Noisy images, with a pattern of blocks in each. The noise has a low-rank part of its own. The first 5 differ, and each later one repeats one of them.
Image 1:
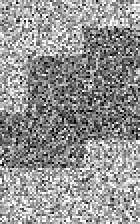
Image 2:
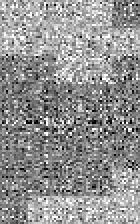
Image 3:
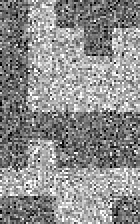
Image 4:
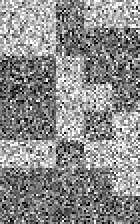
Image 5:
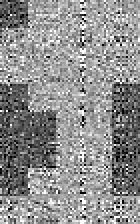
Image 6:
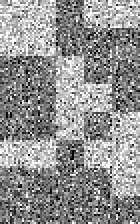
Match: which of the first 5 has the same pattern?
4
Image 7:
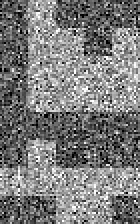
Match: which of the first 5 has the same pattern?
3
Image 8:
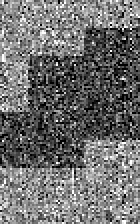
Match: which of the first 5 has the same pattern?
1
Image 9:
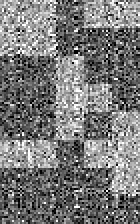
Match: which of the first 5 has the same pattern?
4
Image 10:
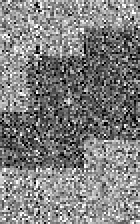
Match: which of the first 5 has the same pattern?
1
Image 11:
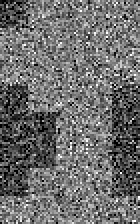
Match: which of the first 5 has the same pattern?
5
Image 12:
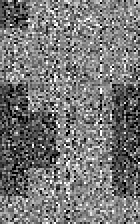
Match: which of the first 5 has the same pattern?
5
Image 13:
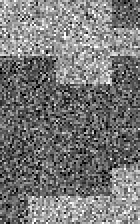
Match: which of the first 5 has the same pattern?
2
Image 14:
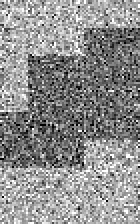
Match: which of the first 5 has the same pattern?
1
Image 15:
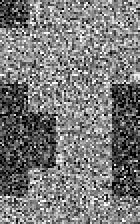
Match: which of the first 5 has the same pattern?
5
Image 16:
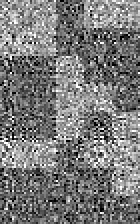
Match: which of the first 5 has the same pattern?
4
